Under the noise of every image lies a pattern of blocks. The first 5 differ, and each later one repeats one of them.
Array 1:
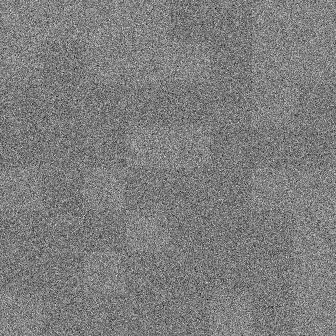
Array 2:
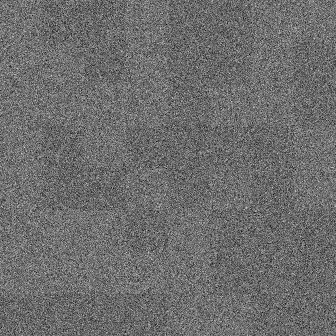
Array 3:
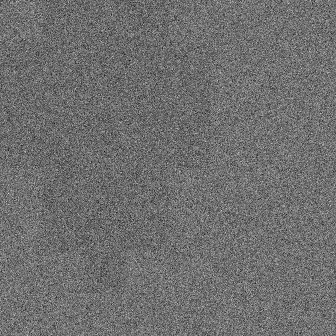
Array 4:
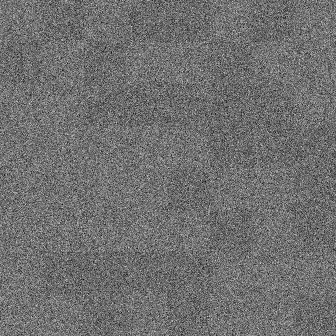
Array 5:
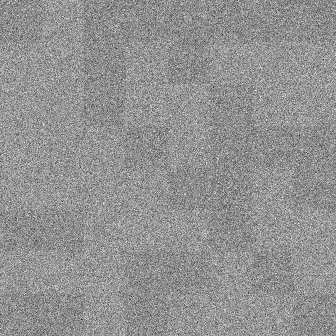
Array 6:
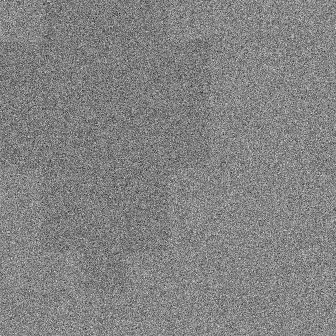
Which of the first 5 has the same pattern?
3
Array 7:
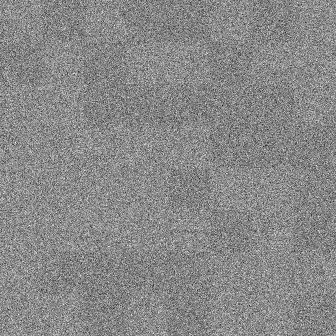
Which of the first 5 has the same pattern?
4
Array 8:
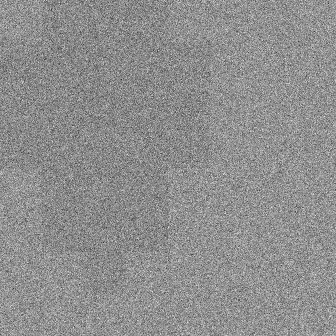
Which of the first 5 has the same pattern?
3
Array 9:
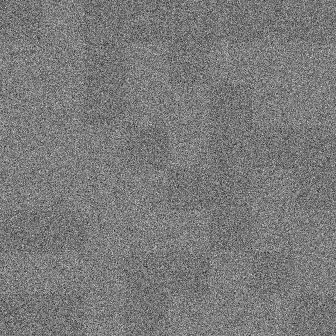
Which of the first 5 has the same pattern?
5
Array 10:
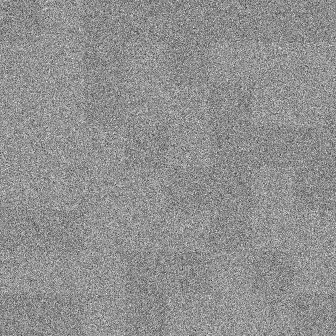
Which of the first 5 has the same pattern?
5
